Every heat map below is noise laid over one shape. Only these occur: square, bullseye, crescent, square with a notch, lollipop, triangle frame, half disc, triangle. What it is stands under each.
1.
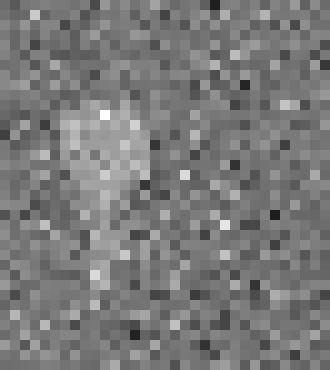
lollipop
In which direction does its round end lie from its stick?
up
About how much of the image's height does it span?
half
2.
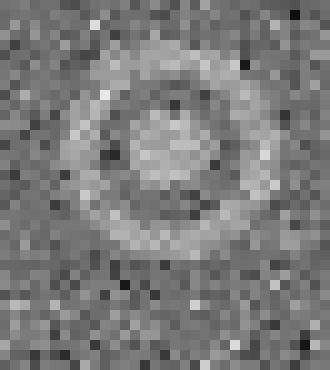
bullseye
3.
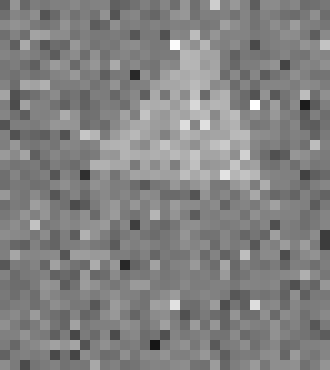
triangle
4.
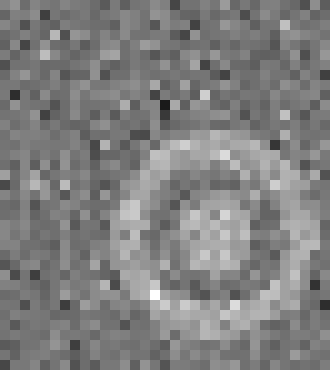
bullseye
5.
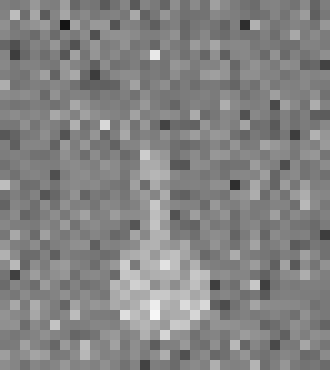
lollipop
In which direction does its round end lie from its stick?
down
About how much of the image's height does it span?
half
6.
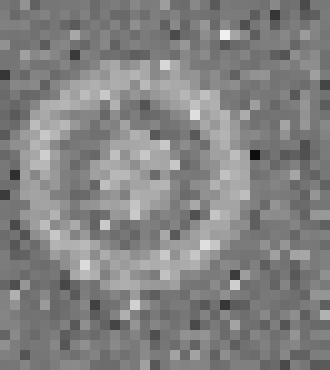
bullseye
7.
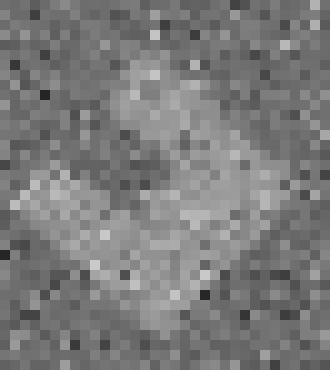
square with a notch
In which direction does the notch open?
up and left
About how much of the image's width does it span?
nearly all
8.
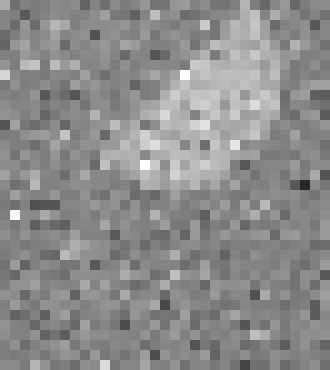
half disc
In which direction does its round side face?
down and right
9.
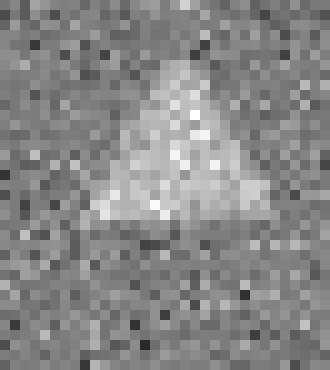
triangle
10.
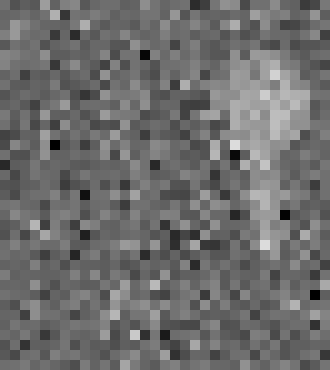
lollipop
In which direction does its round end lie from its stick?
up
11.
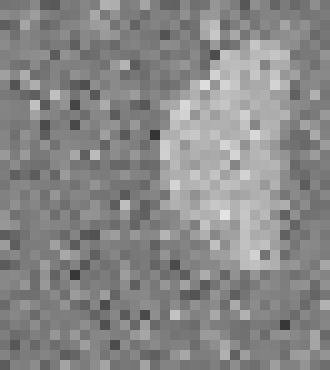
half disc
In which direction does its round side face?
left
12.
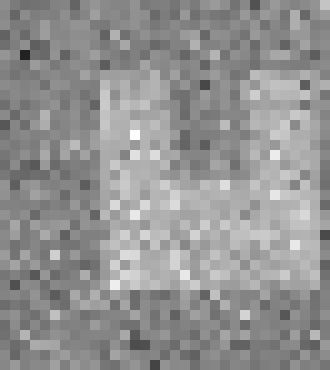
square with a notch
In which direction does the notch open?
up
